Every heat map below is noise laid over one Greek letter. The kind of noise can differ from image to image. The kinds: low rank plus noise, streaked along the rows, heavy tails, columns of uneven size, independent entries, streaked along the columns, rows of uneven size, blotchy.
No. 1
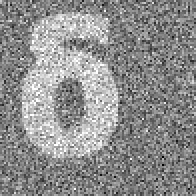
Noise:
independent entries
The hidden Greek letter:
delta
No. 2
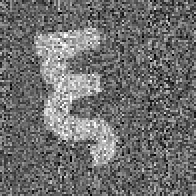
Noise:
columns of uneven size
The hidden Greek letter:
xi
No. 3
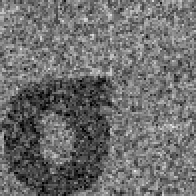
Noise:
blotchy
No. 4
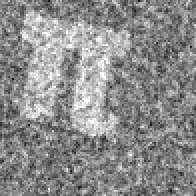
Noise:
blotchy
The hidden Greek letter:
pi
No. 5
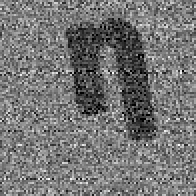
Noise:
rows of uneven size
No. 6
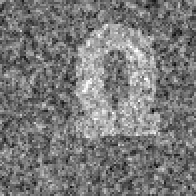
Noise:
blotchy
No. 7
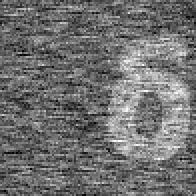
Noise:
streaked along the rows
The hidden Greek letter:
delta
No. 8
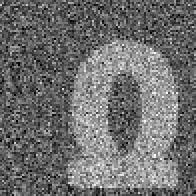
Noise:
low rank plus noise
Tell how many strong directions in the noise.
two
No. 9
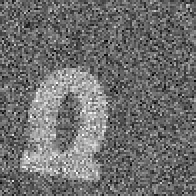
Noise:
low rank plus noise
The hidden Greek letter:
omega
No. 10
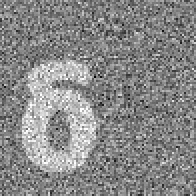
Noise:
low rank plus noise
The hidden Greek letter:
delta
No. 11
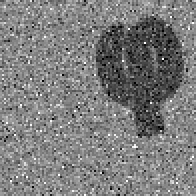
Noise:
heavy tails
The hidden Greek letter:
phi
